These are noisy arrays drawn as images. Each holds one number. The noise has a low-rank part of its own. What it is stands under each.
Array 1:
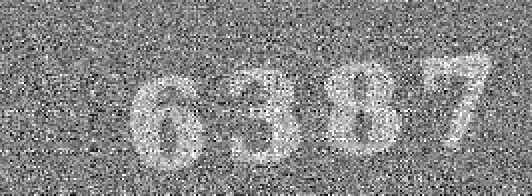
6387
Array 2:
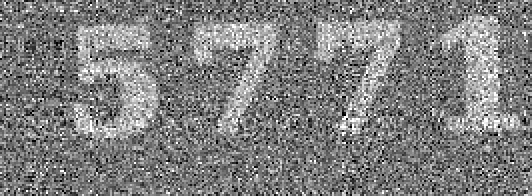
5771
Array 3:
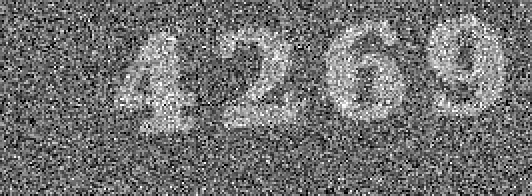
4269
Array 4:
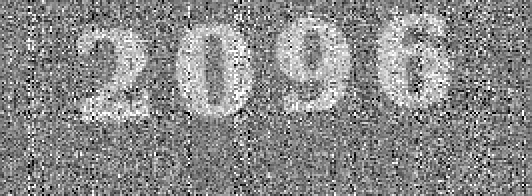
2096
